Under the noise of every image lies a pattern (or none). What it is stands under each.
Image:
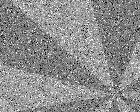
spokes from one point
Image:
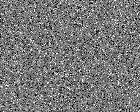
only noise
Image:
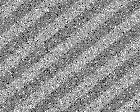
diagonal stripes
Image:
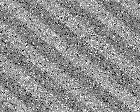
diagonal stripes
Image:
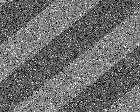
diagonal stripes
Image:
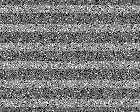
horizontal stripes
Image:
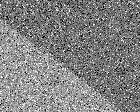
a sharp edge
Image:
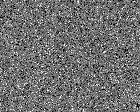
only noise
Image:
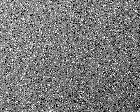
a smooth slope
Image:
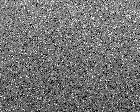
a smooth slope
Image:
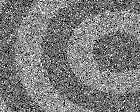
rings round one point
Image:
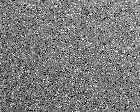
a smooth slope
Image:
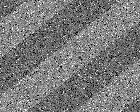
diagonal stripes
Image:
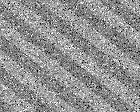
diagonal stripes
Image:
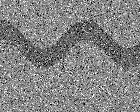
a wavy band
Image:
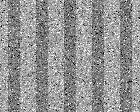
vertical stripes
